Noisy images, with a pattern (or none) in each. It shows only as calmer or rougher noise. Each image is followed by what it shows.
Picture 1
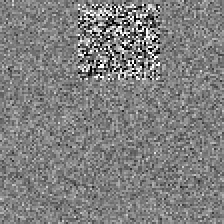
one block
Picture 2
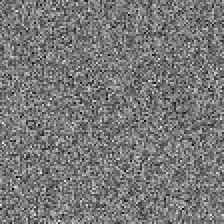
only noise
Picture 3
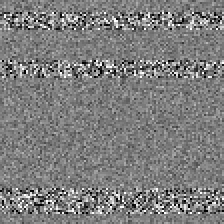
bands of rows
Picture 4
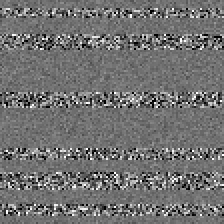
bands of rows
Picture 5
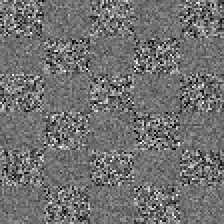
a checkerboard
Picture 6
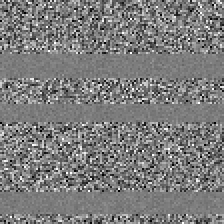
bands of rows
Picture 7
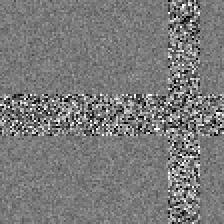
bands of rows crossing bands of columns
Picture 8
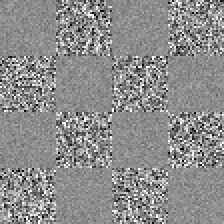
a checkerboard
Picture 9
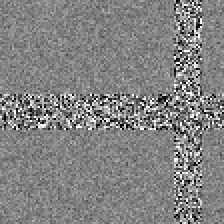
bands of rows crossing bands of columns
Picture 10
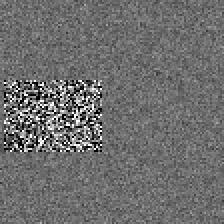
one block
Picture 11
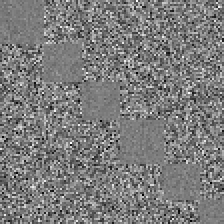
blocks along the diagonal
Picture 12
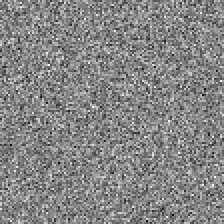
only noise
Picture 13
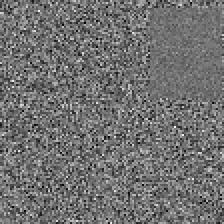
one block
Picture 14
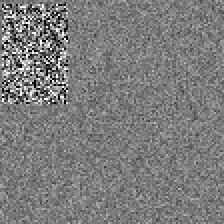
one block
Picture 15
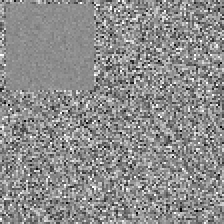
one block
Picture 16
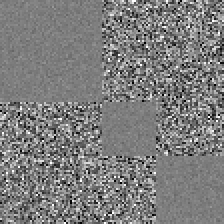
blocks along the diagonal
